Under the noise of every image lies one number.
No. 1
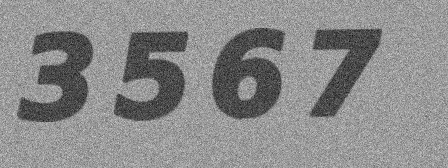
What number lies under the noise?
3567
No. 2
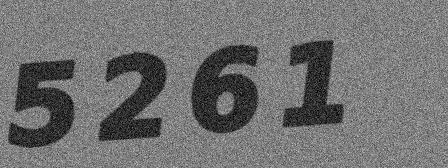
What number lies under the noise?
5261
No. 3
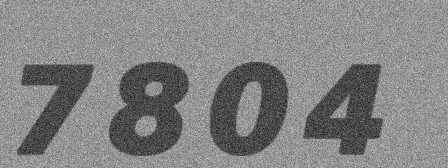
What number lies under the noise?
7804
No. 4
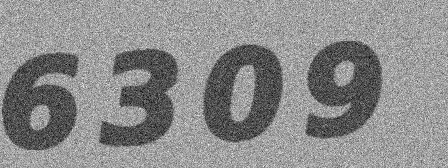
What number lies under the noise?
6309
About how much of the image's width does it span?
nearly all
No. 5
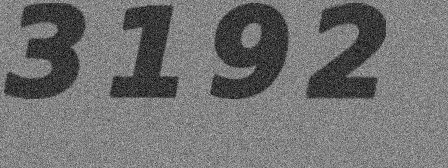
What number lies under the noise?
3192
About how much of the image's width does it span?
nearly all
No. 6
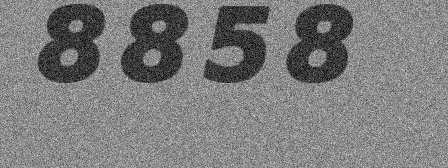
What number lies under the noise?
8858
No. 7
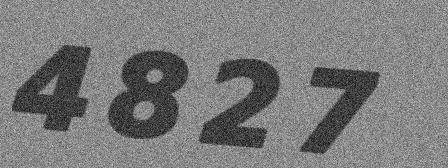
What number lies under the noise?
4827
